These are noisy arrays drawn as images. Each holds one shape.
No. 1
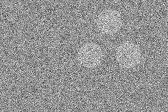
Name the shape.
three dots
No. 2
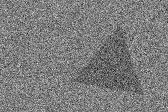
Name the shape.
triangle
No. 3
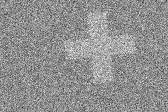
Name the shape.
cross
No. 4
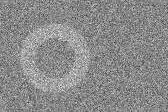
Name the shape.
ring
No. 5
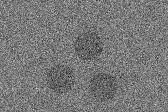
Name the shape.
three dots
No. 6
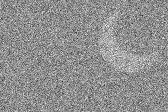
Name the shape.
crescent
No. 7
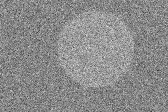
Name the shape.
disc
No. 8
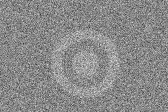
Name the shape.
bullseye
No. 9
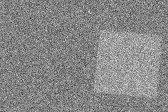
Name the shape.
square
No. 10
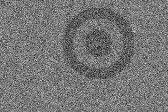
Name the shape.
bullseye
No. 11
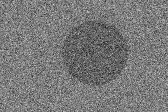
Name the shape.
disc
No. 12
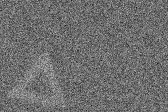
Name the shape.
triangle frame
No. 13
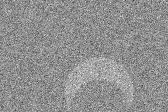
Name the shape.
crescent
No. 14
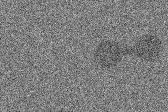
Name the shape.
dumbbell
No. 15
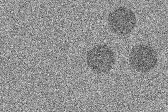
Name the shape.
three dots
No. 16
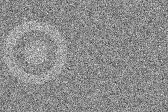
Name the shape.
bullseye
